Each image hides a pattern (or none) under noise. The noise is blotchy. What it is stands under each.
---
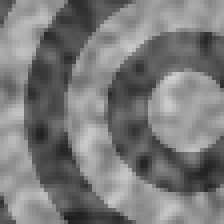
rings round one point
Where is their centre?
middle right
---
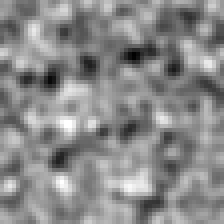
only noise
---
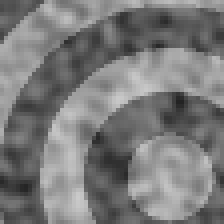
rings round one point
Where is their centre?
bottom right
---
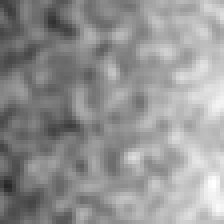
a smooth slope
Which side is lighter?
right
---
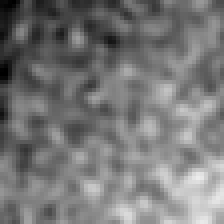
a smooth slope
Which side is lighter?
bottom right
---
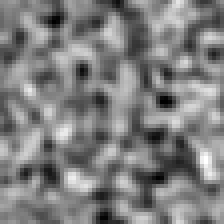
only noise
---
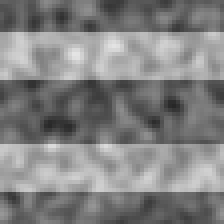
horizontal stripes
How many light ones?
2
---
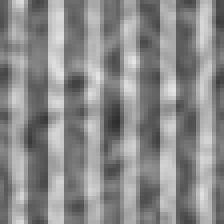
vertical stripes
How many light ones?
6
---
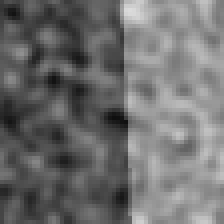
a sharp edge
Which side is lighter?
right
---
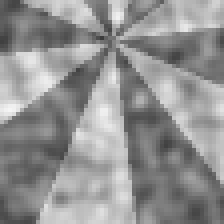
spokes from one point
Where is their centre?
top middle
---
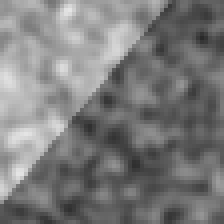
a sharp edge
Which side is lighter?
top left
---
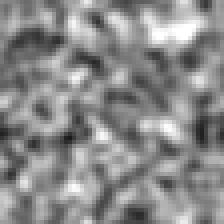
only noise
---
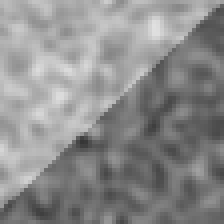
a sharp edge
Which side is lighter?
top left
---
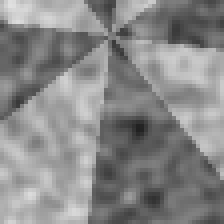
spokes from one point
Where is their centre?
top middle
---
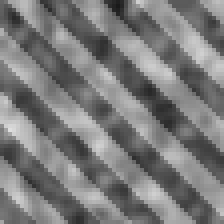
diagonal stripes
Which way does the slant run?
top left to bottom right
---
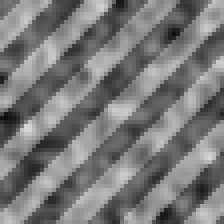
diagonal stripes
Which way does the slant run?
bottom left to top right
